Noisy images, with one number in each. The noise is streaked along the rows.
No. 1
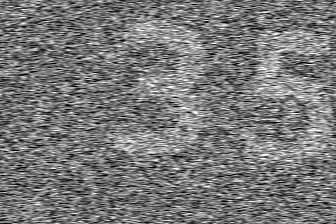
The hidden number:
35
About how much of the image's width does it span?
two thirds
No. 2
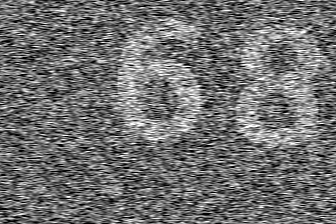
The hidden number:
68
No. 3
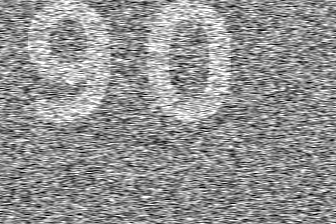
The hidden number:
90
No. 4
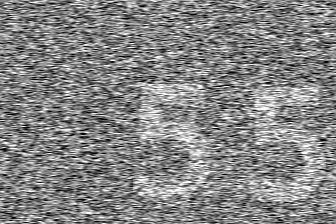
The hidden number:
55
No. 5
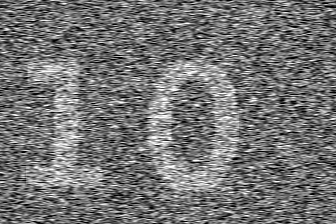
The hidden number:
10
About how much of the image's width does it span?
two thirds
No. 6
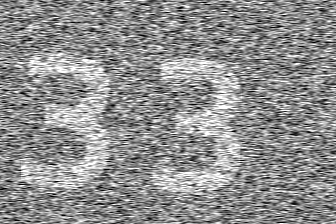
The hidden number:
33
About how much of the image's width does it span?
two thirds
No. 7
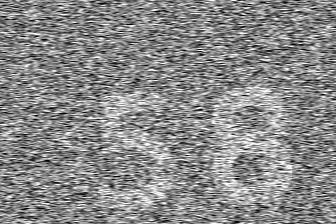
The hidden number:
58
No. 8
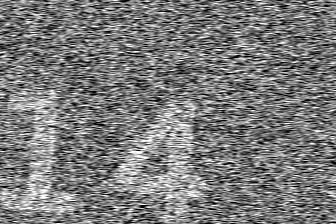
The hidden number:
14
